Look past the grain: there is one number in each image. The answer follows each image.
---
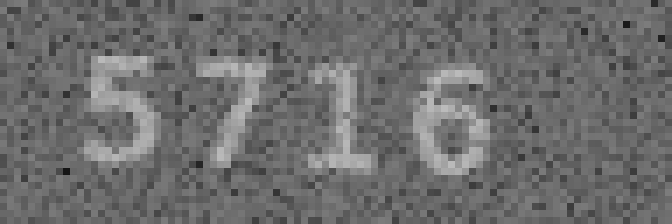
5716
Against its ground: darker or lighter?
lighter
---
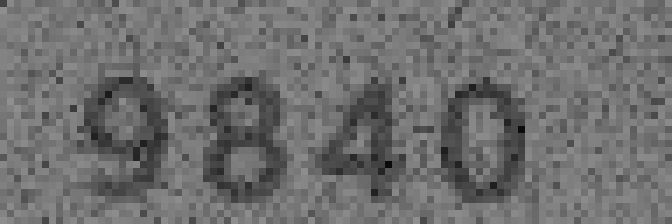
9840
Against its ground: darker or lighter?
darker
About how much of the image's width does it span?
two thirds
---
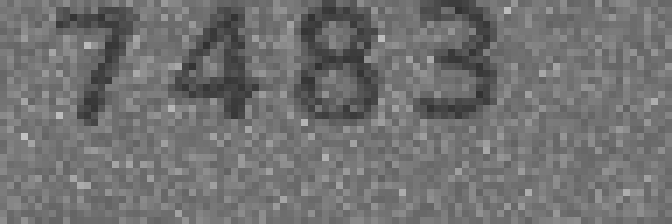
7483
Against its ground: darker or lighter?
darker
